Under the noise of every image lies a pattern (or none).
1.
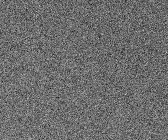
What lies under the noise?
a smooth slope
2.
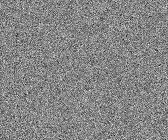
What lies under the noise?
only noise
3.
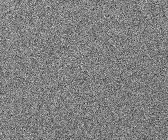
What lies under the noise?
a smooth slope
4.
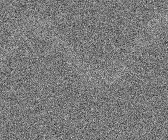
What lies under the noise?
a wavy band
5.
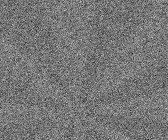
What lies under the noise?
spokes from one point
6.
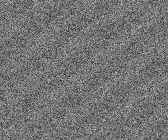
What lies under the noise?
diagonal stripes
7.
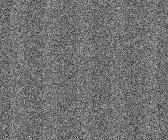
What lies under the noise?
vertical stripes
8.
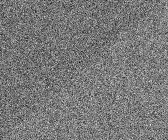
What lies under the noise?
a sharp edge
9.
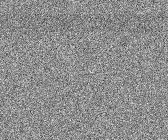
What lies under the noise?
one horizontal stripe
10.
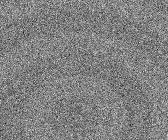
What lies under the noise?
rings round one point
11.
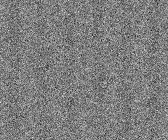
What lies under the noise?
vertical stripes
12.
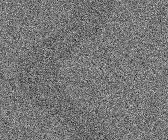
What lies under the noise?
a wavy band
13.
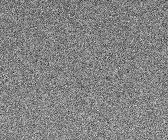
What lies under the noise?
a smooth slope
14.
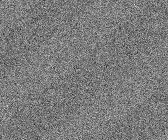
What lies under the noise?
diagonal stripes
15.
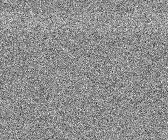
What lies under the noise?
one horizontal stripe
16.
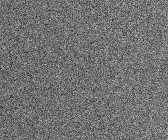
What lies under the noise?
a smooth slope
